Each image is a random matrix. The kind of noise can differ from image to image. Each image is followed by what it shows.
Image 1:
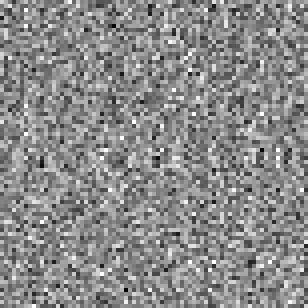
low rank plus noise
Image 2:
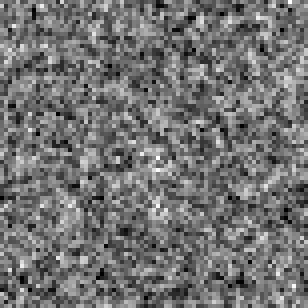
blotchy
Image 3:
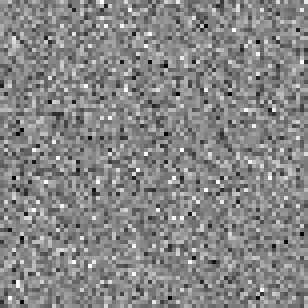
heavy tails
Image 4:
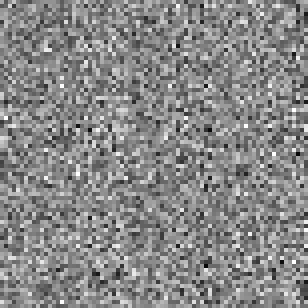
low rank plus noise
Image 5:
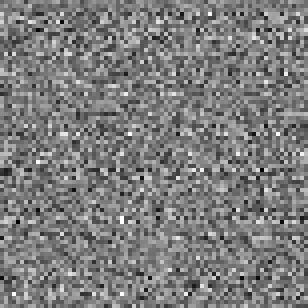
rows of uneven size
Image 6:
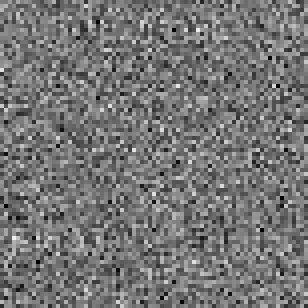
low rank plus noise
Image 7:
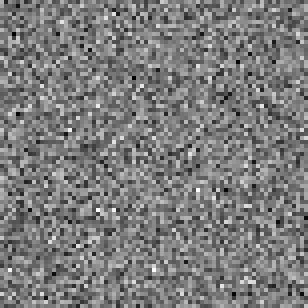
independent entries
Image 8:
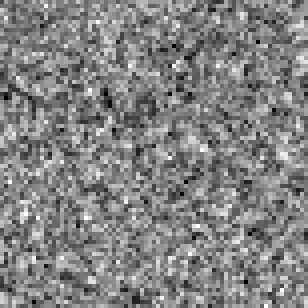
blotchy
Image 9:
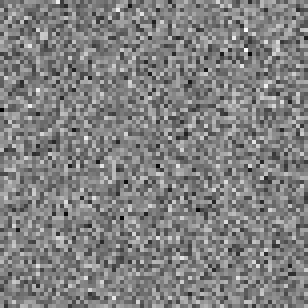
independent entries
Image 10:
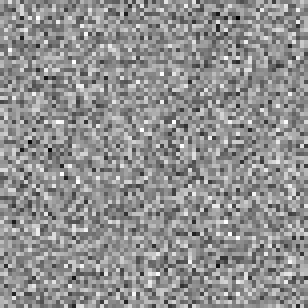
low rank plus noise
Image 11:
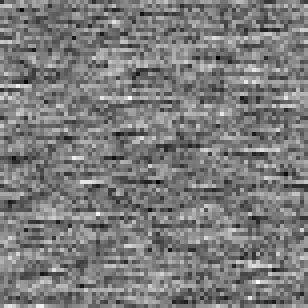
streaked along the rows
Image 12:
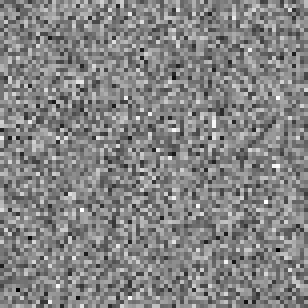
independent entries
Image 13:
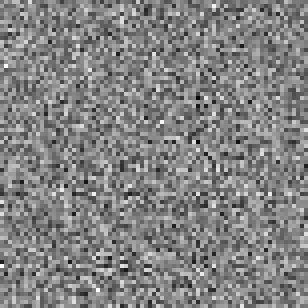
low rank plus noise
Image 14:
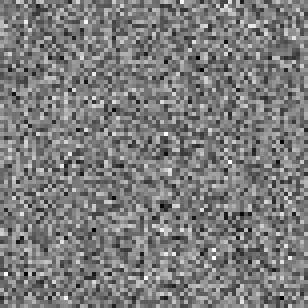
low rank plus noise
